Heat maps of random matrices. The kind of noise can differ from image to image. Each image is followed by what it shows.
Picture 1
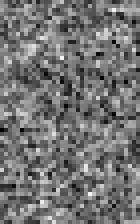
blotchy
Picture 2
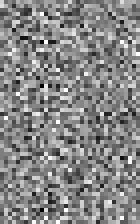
low rank plus noise
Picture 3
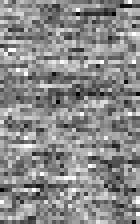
streaked along the rows
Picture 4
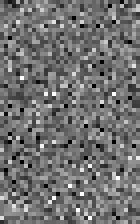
heavy tails
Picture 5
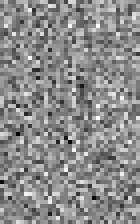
low rank plus noise
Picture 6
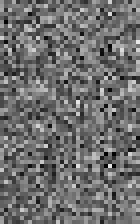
low rank plus noise
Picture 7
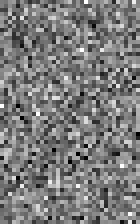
independent entries
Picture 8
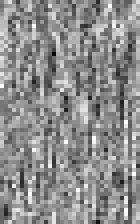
streaked along the columns
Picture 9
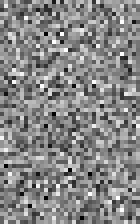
independent entries
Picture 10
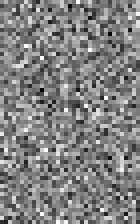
independent entries
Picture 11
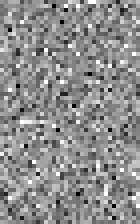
heavy tails
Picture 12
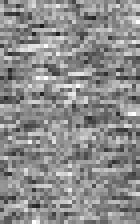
streaked along the rows
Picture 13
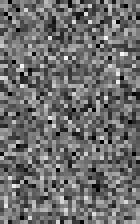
independent entries
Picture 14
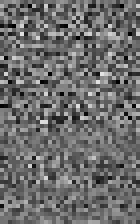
rows of uneven size
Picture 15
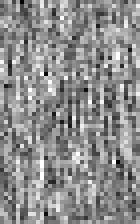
streaked along the columns
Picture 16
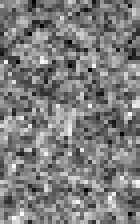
blotchy
